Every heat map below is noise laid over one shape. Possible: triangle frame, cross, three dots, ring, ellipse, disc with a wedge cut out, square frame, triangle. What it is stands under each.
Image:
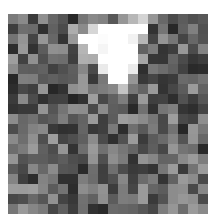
triangle
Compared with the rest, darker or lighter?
lighter
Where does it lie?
top middle
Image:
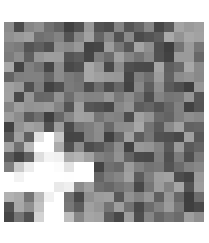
cross
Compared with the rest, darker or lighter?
lighter
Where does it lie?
bottom left
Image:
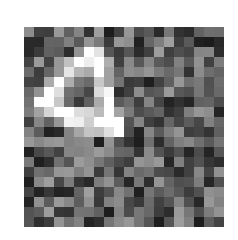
triangle frame
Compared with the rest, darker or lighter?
lighter
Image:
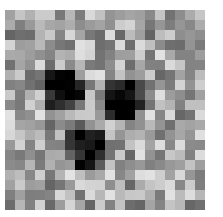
three dots
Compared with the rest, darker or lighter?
darker
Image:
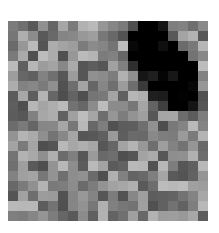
ellipse
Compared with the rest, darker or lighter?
darker
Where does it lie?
top right
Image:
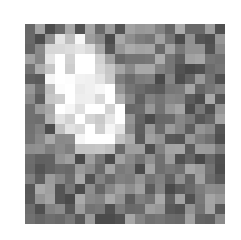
ellipse
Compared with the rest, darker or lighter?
lighter
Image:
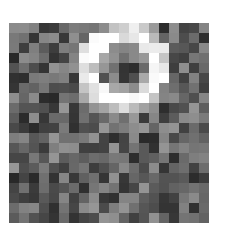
ring
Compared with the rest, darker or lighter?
lighter
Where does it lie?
top middle
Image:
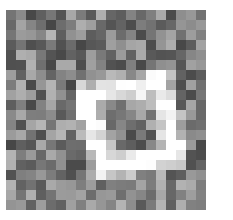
square frame
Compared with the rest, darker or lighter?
lighter
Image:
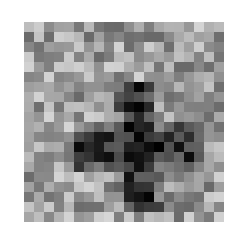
cross
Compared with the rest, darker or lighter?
darker
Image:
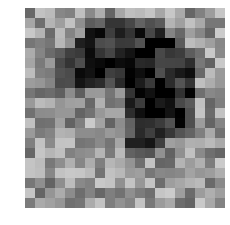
disc with a wedge cut out
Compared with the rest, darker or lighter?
darker
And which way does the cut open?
down and left
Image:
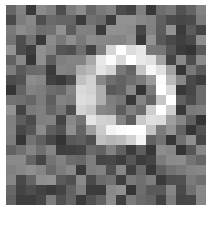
ring
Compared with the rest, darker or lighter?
lighter
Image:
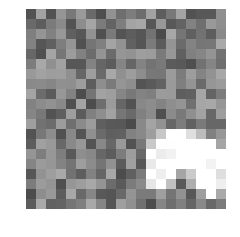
disc with a wedge cut out
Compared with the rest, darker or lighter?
lighter
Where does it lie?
bottom right
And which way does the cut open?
down
